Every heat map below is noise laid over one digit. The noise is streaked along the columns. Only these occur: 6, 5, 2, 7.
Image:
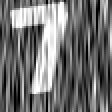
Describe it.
light 7
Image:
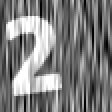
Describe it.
light 2
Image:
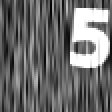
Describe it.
light 5
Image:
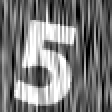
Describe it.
light 5
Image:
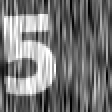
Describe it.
light 5
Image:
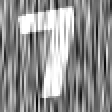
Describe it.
light 7
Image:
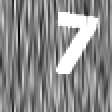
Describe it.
light 7
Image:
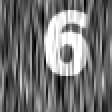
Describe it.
light 6
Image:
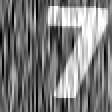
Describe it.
light 7
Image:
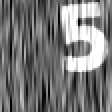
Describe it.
light 5
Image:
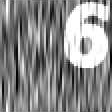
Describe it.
light 6
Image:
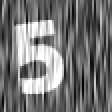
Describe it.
light 5
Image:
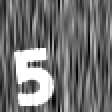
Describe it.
light 5
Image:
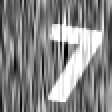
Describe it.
light 7
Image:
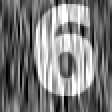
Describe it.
light 6
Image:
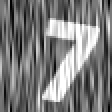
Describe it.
light 7
